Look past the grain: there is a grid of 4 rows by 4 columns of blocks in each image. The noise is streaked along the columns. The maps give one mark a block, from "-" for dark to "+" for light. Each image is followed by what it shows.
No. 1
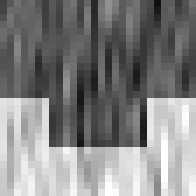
- - - -
- - - -
+ - - +
+ + + +
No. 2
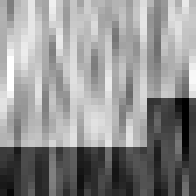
+ + + +
+ + + +
+ + + -
- - - -
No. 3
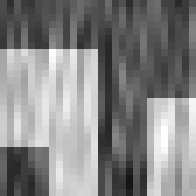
- - - -
+ + - -
+ + - +
- + - +
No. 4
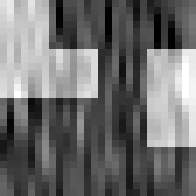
+ - - -
+ + - +
- - - +
- - - -
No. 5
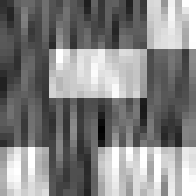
- - - +
- + + -
- - - -
+ - + +
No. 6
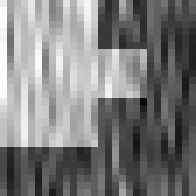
+ + - -
+ + + -
+ + - -
- - - -
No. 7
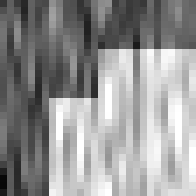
- - - -
- - + +
- + + +
- + + +
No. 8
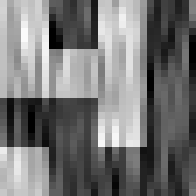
+ - + -
+ + + -
- - + -
+ - - -
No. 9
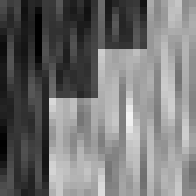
- - - +
- - + +
- + + +
- + + +
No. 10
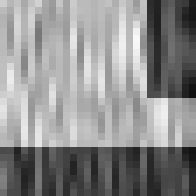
+ + + -
+ + + -
+ + + +
- - - -
